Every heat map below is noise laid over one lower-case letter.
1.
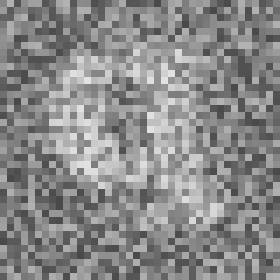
light q
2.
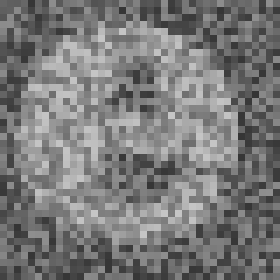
light e
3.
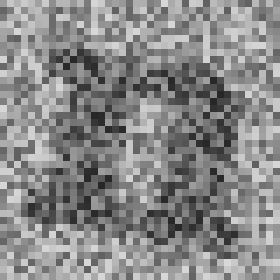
dark n
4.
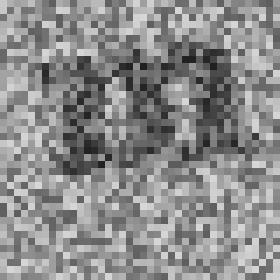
dark m
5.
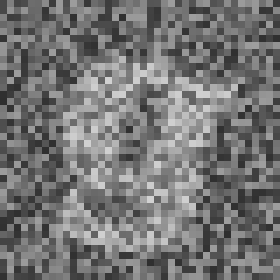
light g
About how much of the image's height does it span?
two thirds
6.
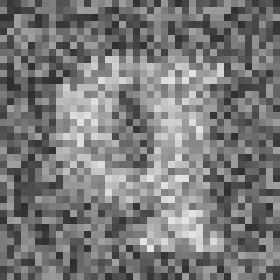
light q
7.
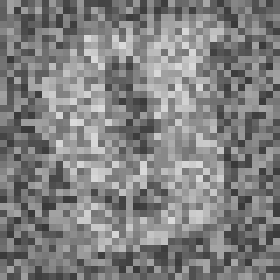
light g
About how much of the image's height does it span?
nearly all
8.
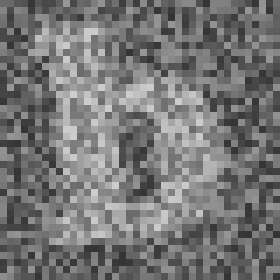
light b
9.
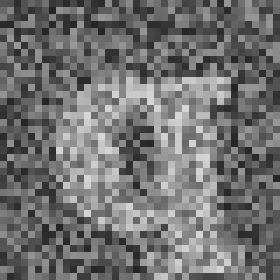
light q
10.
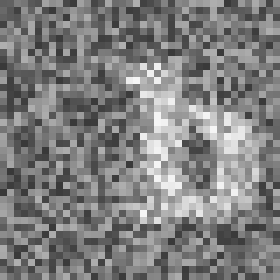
light b
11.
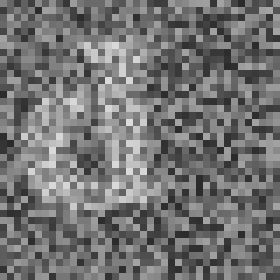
light d
